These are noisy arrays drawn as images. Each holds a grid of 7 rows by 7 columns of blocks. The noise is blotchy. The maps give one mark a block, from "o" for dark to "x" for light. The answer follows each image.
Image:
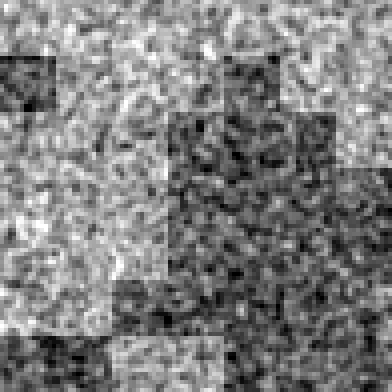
x x x x x x x
o x x x o x x
x x x o o o x
x x x o o o o
x x x o o o o
x x o o o o o
o o x x o o o
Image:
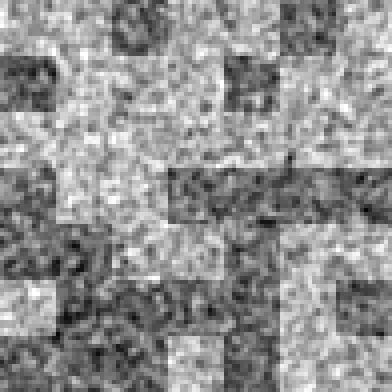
x x o x x o x
o x x x o x x
x x x x x x x
o x x o o o o
o o x x o x x
x o o o o x o
o o o x o x x
